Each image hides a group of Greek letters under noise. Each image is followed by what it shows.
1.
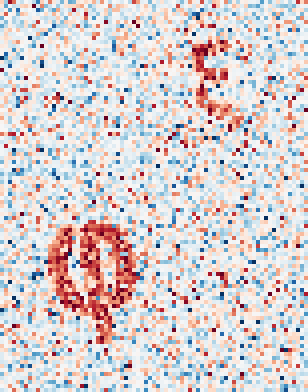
top right: red xi; bottom left: red phi
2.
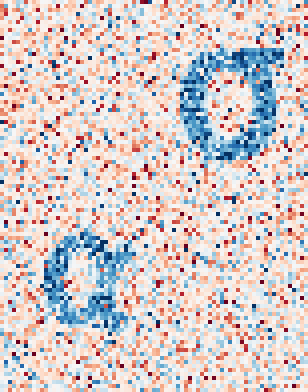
top right: blue sigma; bottom left: blue alpha
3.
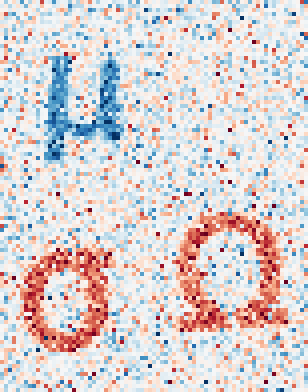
top left: blue mu; bottom left: red sigma; bottom right: red omega
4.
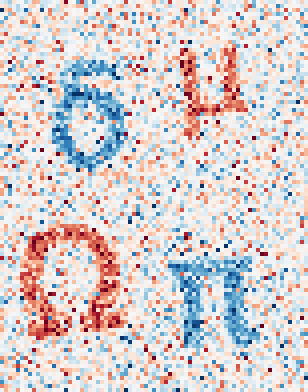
top left: blue delta; top right: red mu; bottom left: red omega; bottom right: blue pi
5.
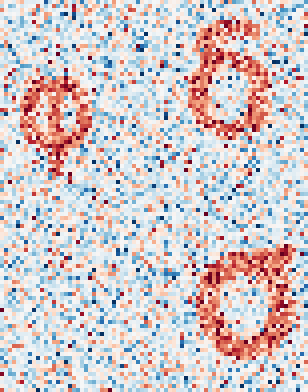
top left: red phi; top right: red delta; bottom right: red sigma
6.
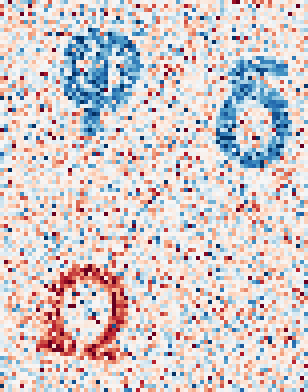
top left: blue phi; top right: blue delta; bottom left: red omega
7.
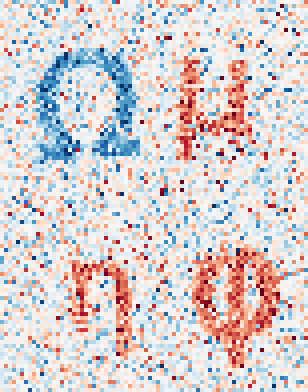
top left: blue omega; top right: red mu; bottom left: red eta; bottom right: red phi
